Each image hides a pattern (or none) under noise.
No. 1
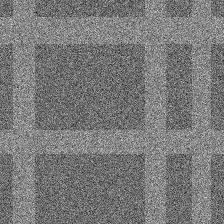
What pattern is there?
bands of rows crossing bands of columns
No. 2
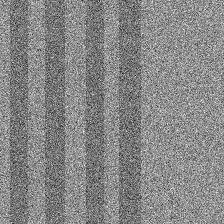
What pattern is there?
bands of columns
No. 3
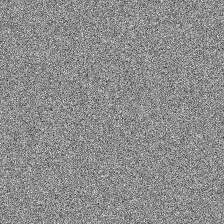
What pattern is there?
only noise
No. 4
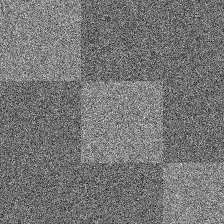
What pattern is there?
blocks along the diagonal
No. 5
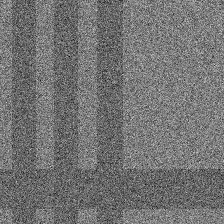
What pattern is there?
bands of rows crossing bands of columns
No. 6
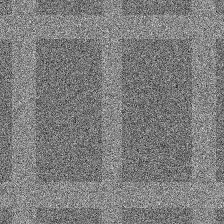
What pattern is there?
bands of rows crossing bands of columns
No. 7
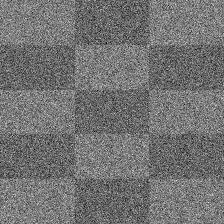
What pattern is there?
a checkerboard
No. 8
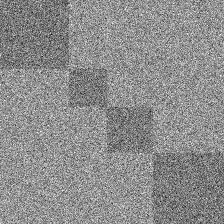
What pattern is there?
blocks along the diagonal
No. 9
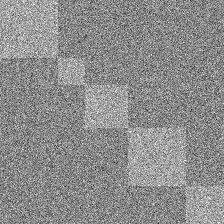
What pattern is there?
blocks along the diagonal
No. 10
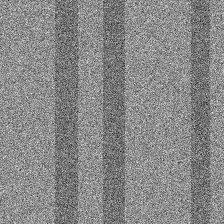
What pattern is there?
bands of columns
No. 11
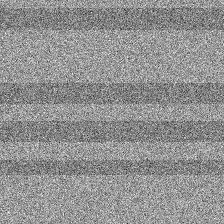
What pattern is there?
bands of rows
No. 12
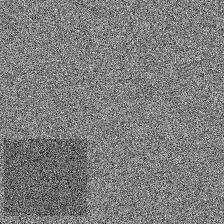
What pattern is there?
one block
